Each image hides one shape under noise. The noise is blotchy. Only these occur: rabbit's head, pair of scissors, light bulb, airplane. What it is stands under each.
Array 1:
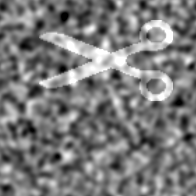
pair of scissors
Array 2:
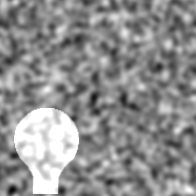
light bulb
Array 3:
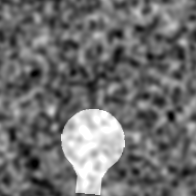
light bulb
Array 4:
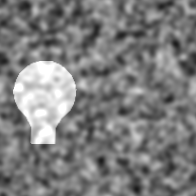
light bulb
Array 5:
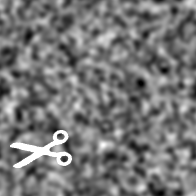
pair of scissors
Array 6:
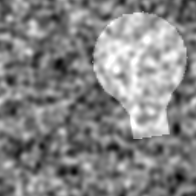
light bulb
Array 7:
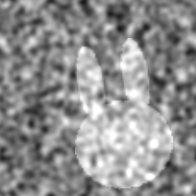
rabbit's head
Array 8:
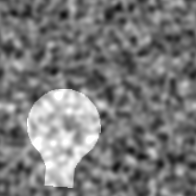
light bulb
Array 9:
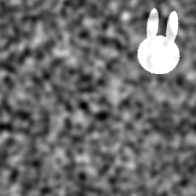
rabbit's head
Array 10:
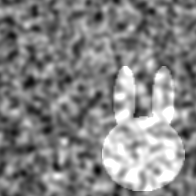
rabbit's head
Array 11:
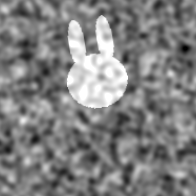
rabbit's head
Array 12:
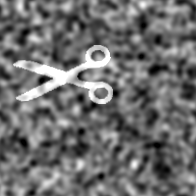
pair of scissors
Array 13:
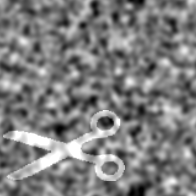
pair of scissors
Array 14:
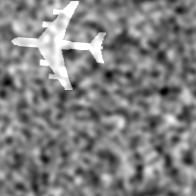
airplane
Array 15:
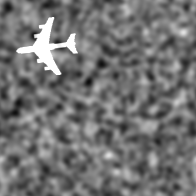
airplane
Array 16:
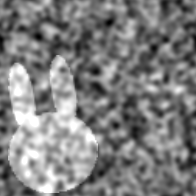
rabbit's head
